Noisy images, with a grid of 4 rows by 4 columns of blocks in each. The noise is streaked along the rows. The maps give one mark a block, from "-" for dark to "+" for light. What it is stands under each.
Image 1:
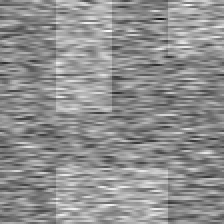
- + - +
- + - -
- - - -
- + + -
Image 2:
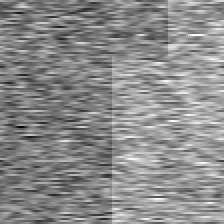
- - - +
- - + +
- - + +
- - + +
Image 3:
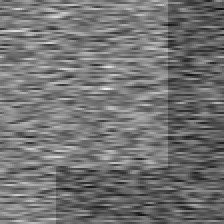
+ + + -
+ + + -
+ + + -
+ - - -
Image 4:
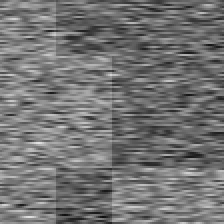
+ - - -
+ + - -
+ + - -
+ - + +
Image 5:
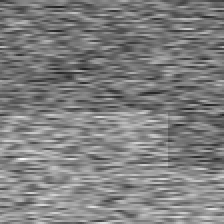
- - - -
- - - -
+ + + -
+ + + +
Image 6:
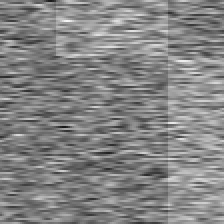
- + + -
- - - +
- - - +
- - - +
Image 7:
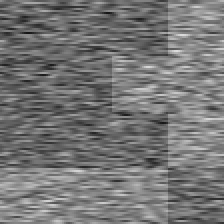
- - - +
- - + +
- - - +
+ + + -
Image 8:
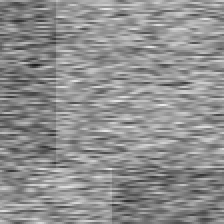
- + + +
- + + +
- + + +
+ + - -
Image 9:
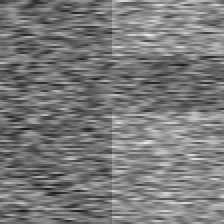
- - + +
- - - -
- - + +
- - + +
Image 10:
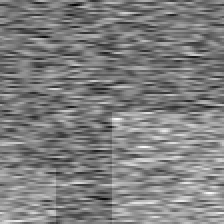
- - - -
- - - -
- - + +
+ - + +
